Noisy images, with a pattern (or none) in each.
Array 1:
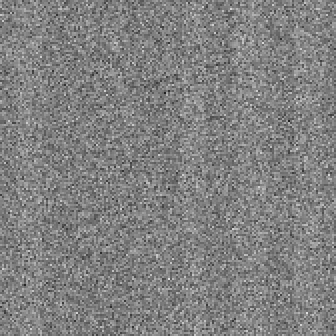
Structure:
bands of columns
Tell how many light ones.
4
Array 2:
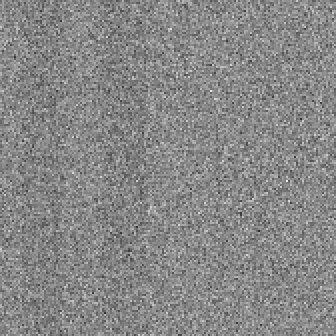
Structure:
bands of columns
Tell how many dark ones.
2
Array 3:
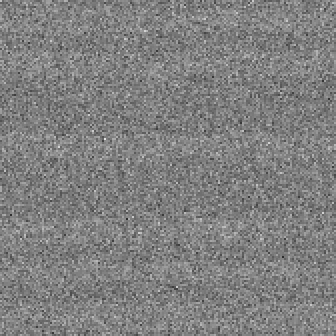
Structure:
bands of rows
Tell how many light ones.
6
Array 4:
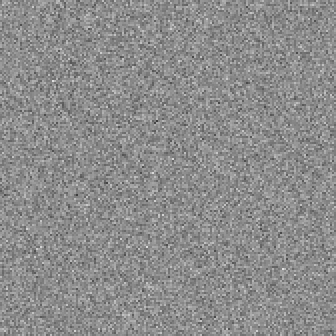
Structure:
only noise
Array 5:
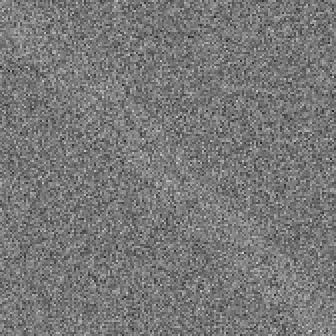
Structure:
a diagonal band
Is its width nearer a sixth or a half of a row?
a sixth
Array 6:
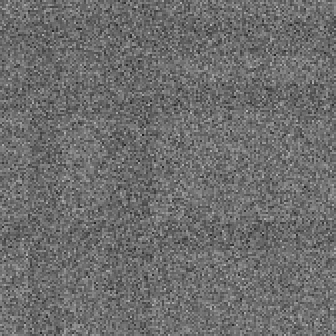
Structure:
bands of rows crossing bands of columns
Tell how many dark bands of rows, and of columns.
3 and 2
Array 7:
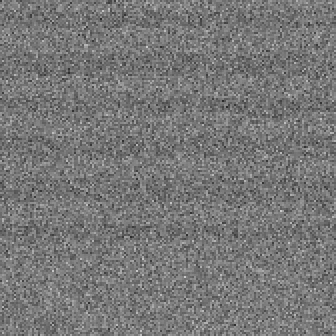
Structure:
bands of rows
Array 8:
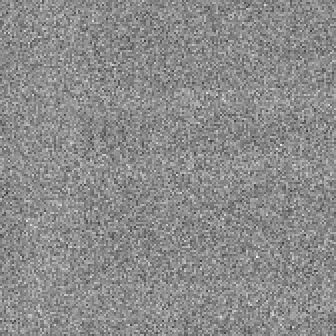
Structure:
bands of rows crossing bands of columns
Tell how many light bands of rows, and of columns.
3 and 1
